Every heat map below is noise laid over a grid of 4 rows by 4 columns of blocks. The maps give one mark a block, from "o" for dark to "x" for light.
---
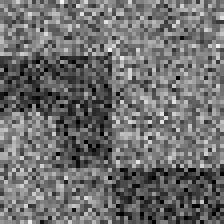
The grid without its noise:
x x x x
o o x x
x o x x
x x o o
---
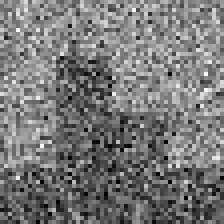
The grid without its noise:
x x x x
x o x x
x o o x
o o o o
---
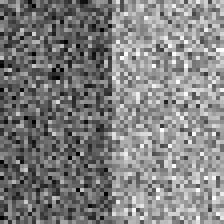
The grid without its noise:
o o x x
o o x x
o o x x
o o x x
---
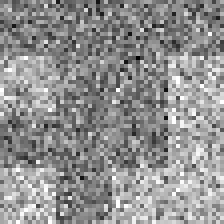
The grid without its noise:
o o o o
x o o x
o o o x
x o x x
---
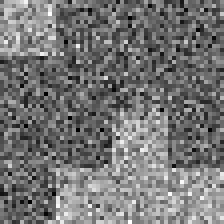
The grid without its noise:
x o o o
o o o o
o o x o
o x x x
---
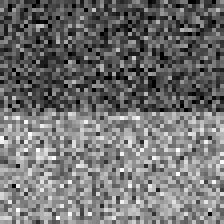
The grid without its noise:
o o o o
o o o o
x x x x
x x x x
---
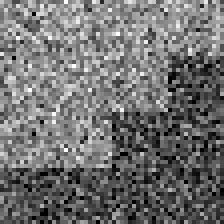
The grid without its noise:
x x x x
x x x o
x x o o
o o o o
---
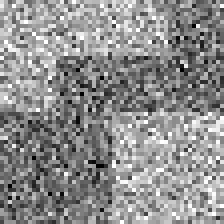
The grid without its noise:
x x x o
x o o o
o o x x
o o x x
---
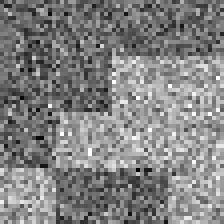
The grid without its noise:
o o o o
o o x x
o x x x
x o o x
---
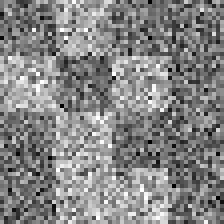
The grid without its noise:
o x o o
x o x o
o x o o
o x x o
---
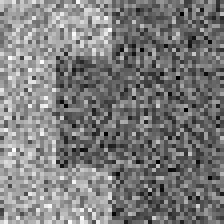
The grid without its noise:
x x o o
x o o o
x o o o
x x o o
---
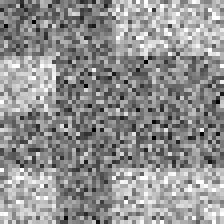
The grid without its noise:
o o x x
x o o o
o o o o
x o x x
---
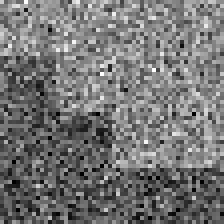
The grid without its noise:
x x x x
o x x x
o o x x
o o o o
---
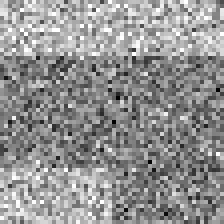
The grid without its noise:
x x x x
o o o o
o o o o
x x o o
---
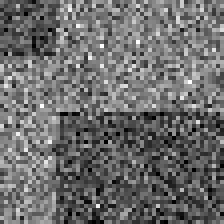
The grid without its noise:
o x x x
x x x x
x o o o
x o o o
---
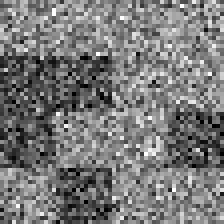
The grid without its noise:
x x x x
o o x x
o x x o
x o x x
